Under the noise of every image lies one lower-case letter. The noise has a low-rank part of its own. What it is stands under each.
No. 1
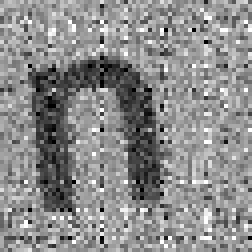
n
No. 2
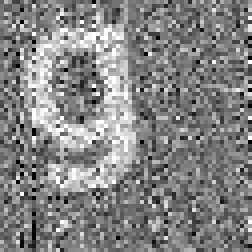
g
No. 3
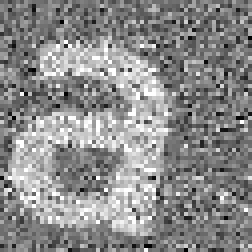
a
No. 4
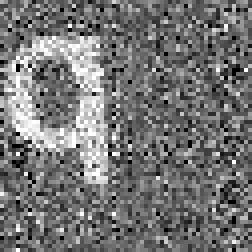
q
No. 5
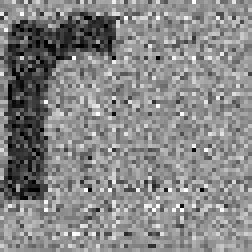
r
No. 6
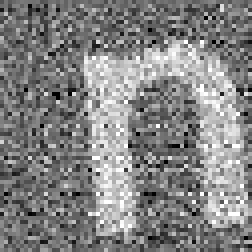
n
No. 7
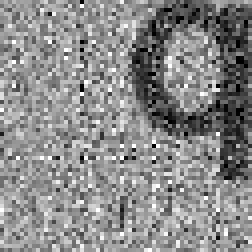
q
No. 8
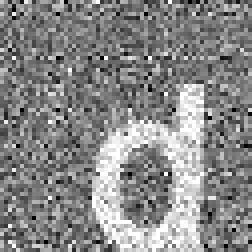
d
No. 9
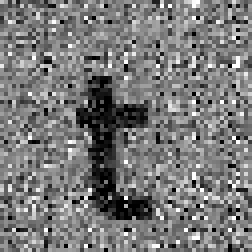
t
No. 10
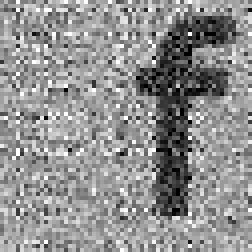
f
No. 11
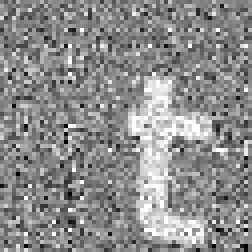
t
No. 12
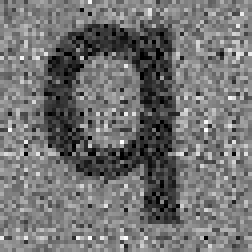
q
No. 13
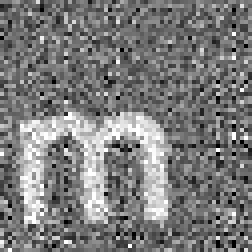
m
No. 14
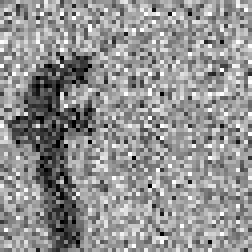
f
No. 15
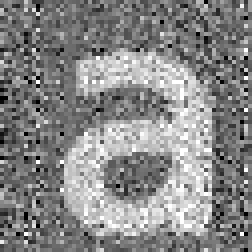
a
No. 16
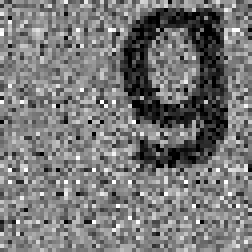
g
